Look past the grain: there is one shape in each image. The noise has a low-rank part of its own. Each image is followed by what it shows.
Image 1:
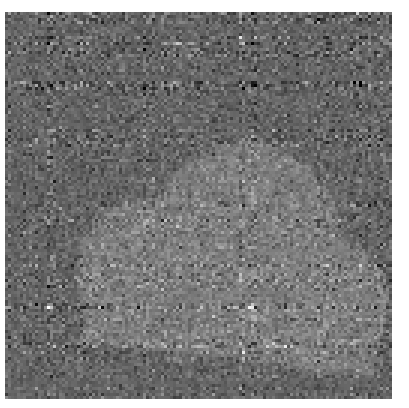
cloud
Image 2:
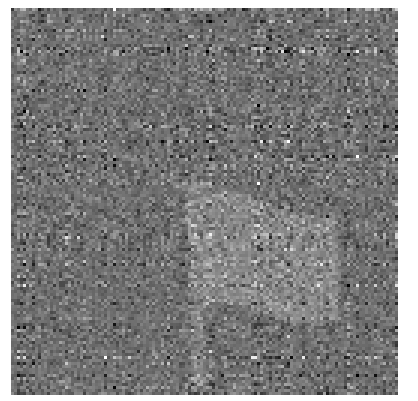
flag
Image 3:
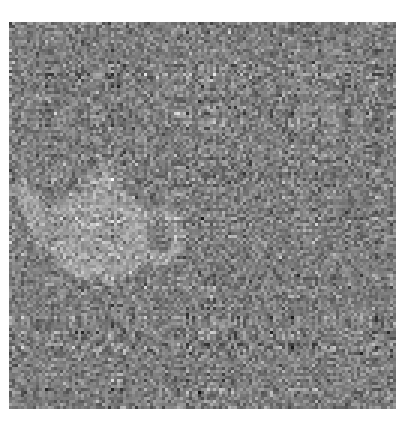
teapot
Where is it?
middle left
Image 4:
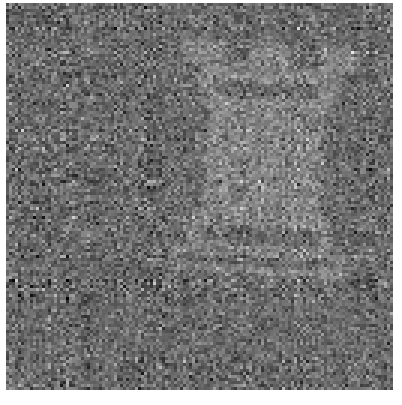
chess rook
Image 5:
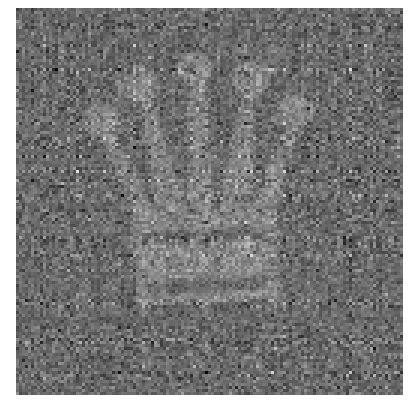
chess queen
